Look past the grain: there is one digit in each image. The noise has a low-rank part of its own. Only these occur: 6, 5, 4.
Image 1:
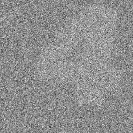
4
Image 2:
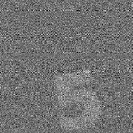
5
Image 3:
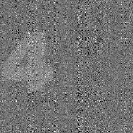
4
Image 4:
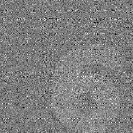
6
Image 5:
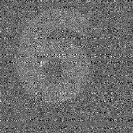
6
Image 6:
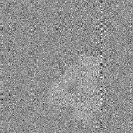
4
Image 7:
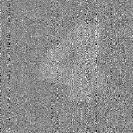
4
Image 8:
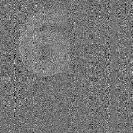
6
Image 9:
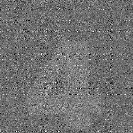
4
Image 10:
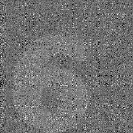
6
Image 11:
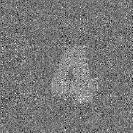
4
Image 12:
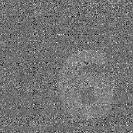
6
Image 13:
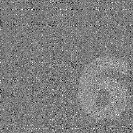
6
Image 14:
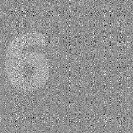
6
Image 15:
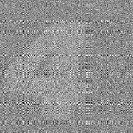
4
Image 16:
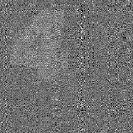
4
